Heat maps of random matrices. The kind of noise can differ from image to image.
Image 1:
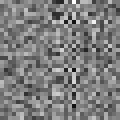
low rank plus noise
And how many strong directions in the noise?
one
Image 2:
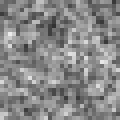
blotchy
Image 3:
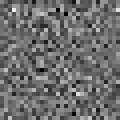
low rank plus noise
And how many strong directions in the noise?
three or four
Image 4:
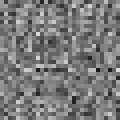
low rank plus noise
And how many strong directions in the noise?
two
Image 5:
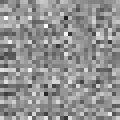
low rank plus noise
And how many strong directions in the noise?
one
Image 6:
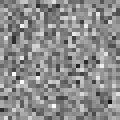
independent entries
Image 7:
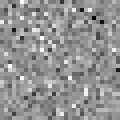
heavy tails
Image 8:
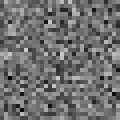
low rank plus noise
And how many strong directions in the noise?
five to eight
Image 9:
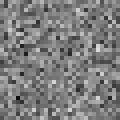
independent entries
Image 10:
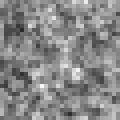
blotchy
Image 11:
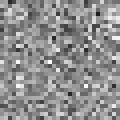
low rank plus noise
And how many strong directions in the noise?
five to eight
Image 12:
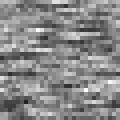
streaked along the rows
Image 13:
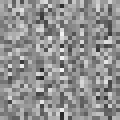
columns of uneven size
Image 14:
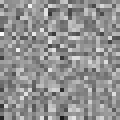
low rank plus noise
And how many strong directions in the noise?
one
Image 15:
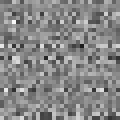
rows of uneven size
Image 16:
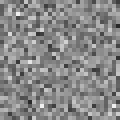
independent entries
